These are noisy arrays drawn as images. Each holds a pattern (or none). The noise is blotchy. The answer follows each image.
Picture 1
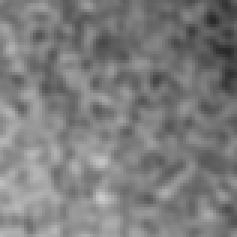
a smooth slope
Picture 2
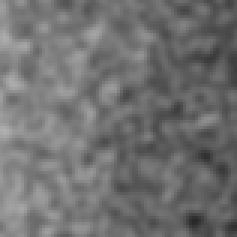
a smooth slope
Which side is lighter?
left
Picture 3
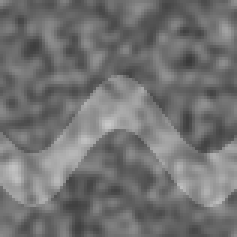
a wavy band
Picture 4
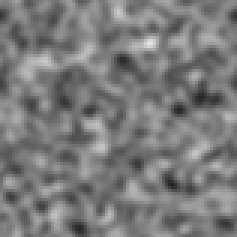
only noise
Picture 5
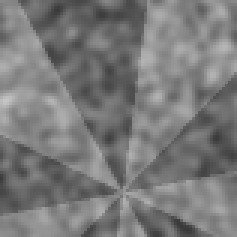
spokes from one point
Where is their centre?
bottom middle
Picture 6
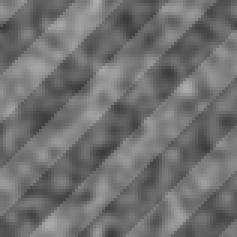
diagonal stripes
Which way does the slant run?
bottom left to top right
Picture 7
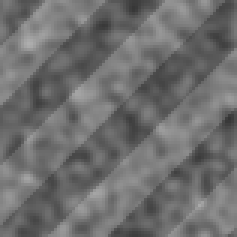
diagonal stripes
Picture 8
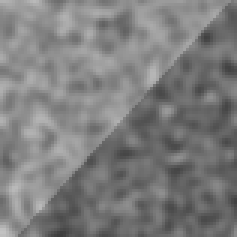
a sharp edge
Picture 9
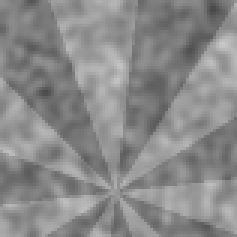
spokes from one point
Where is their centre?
bottom middle
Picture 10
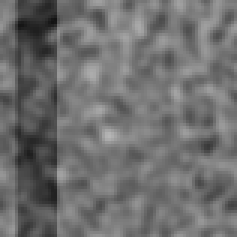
one vertical stripe
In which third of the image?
left
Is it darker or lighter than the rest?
darker
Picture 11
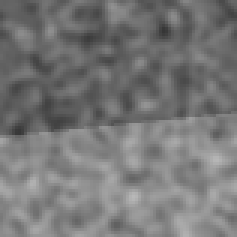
a sharp edge
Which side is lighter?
bottom
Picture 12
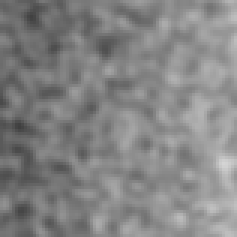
a smooth slope
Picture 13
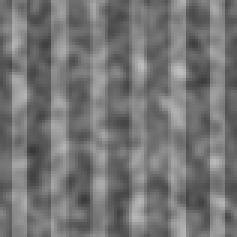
vertical stripes
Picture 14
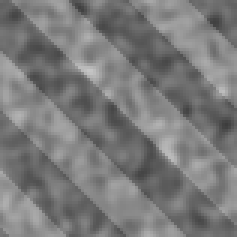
diagonal stripes
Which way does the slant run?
top left to bottom right
